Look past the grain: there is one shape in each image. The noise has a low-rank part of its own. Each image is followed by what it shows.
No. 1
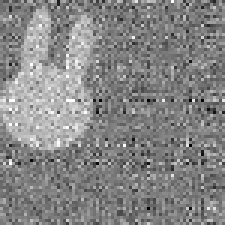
rabbit's head
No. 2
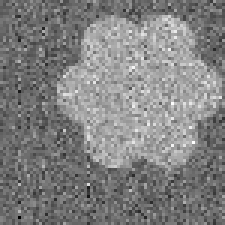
flower
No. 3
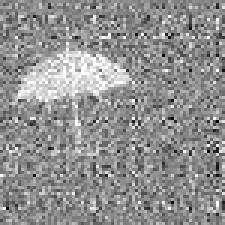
umbrella
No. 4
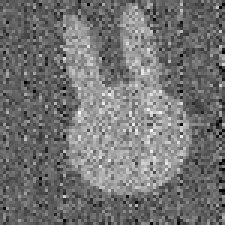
rabbit's head
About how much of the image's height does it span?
nearly all
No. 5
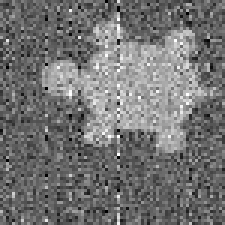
turtle
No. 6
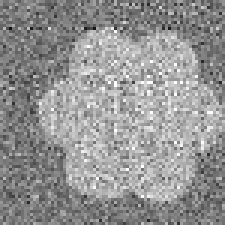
flower
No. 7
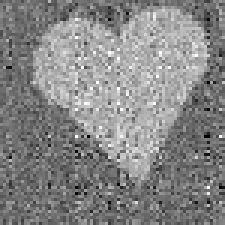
heart
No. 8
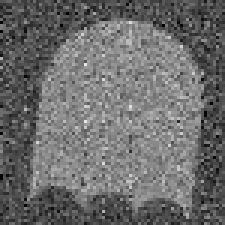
ghost
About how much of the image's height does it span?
nearly all
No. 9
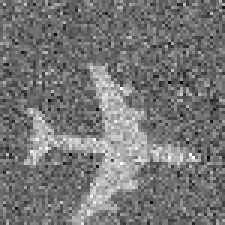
airplane
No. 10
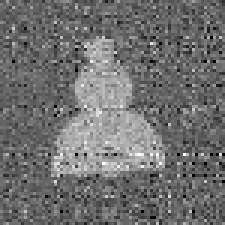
chess pawn
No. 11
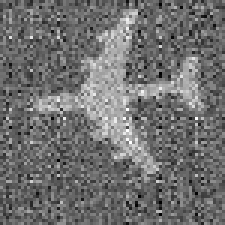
airplane
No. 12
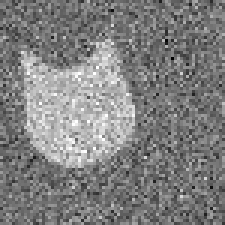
cat's head
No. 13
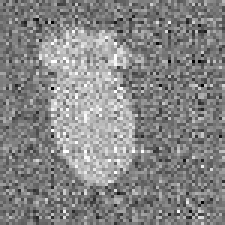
footprint
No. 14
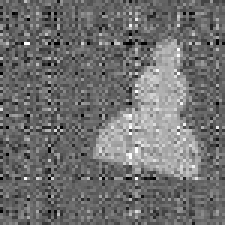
chess pawn
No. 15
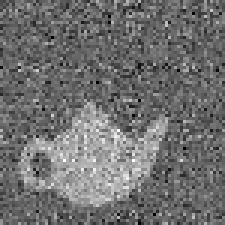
teapot
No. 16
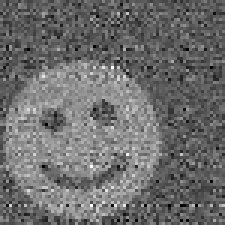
smiling face
